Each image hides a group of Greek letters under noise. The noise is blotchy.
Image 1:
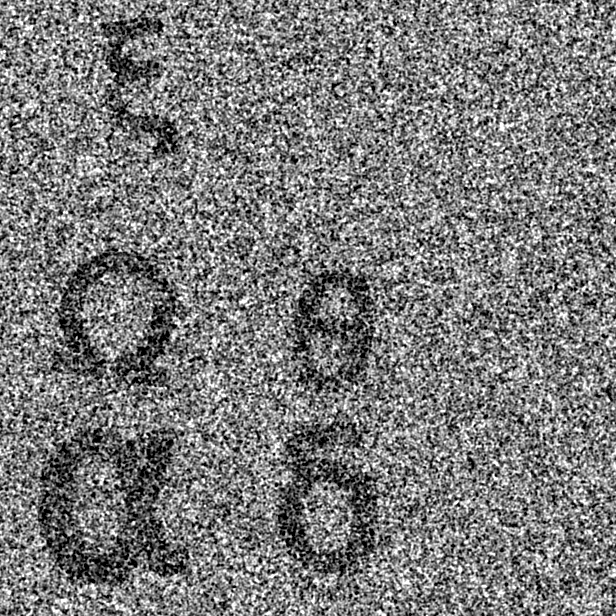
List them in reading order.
top left: dark xi; middle left: dark omega; centre: dark theta; bottom left: dark alpha; bottom middle: dark delta
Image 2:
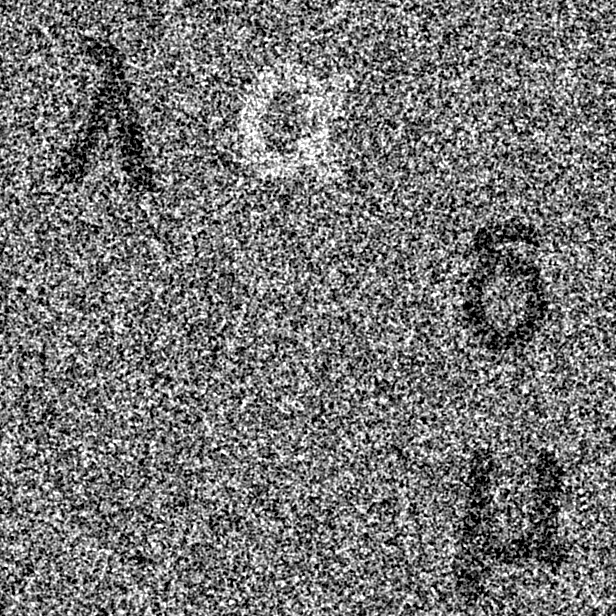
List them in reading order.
top left: dark lambda; top middle: light alpha; middle right: dark delta; bottom right: dark mu
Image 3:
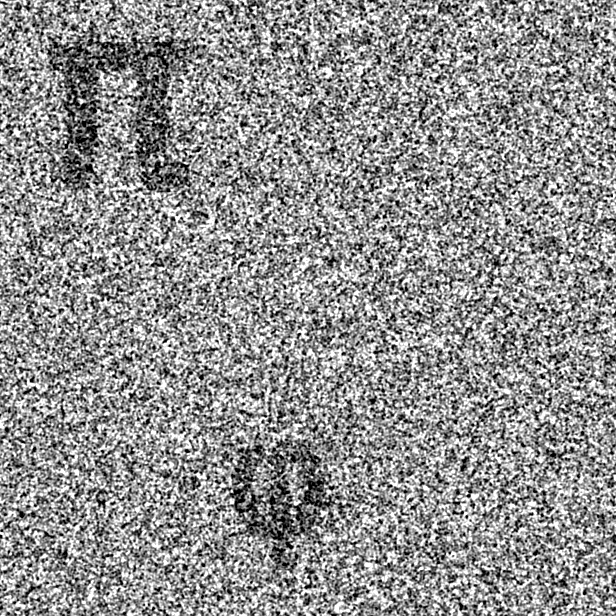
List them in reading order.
top left: dark pi; bottom middle: dark phi
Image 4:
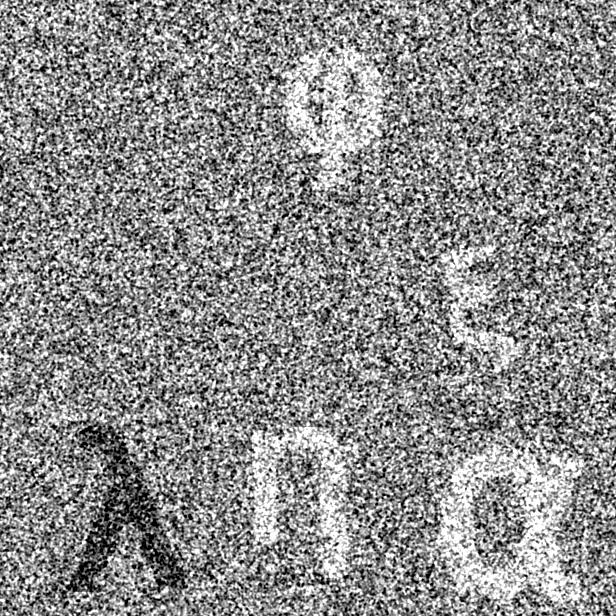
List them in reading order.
top middle: light phi; middle right: light xi; bottom left: dark lambda; bottom middle: light eta; bottom right: light alpha
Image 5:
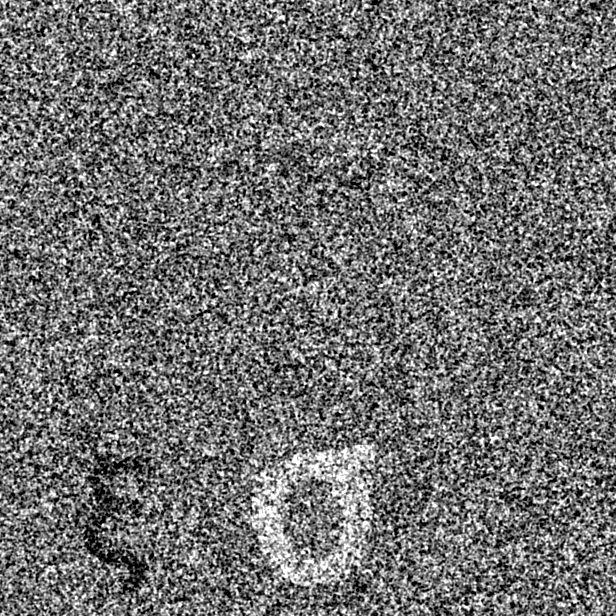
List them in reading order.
bottom left: dark xi; bottom middle: light sigma
